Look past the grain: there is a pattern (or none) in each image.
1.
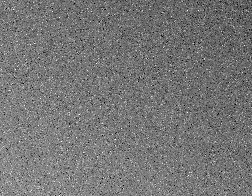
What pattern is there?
a smooth slope
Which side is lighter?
bottom left
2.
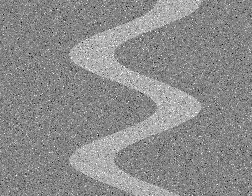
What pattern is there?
a wavy band
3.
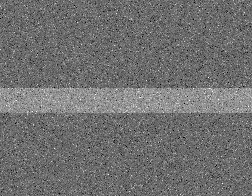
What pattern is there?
one horizontal stripe
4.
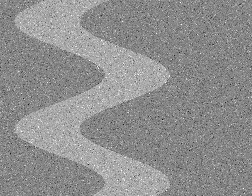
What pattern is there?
a wavy band
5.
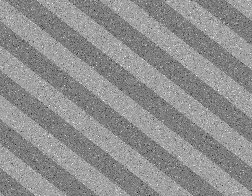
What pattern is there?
diagonal stripes
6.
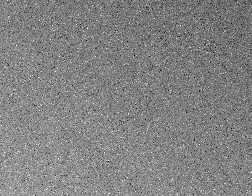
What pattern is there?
a smooth slope
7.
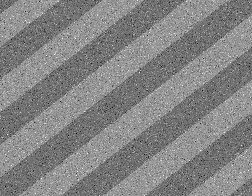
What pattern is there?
diagonal stripes
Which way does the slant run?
bottom left to top right
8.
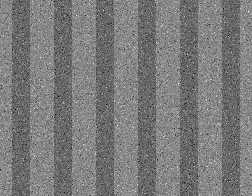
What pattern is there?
vertical stripes
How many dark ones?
6
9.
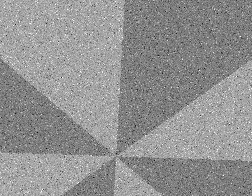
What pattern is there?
spokes from one point
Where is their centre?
bottom middle
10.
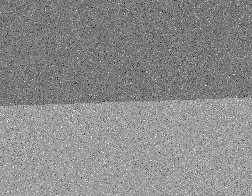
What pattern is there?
a sharp edge
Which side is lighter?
bottom
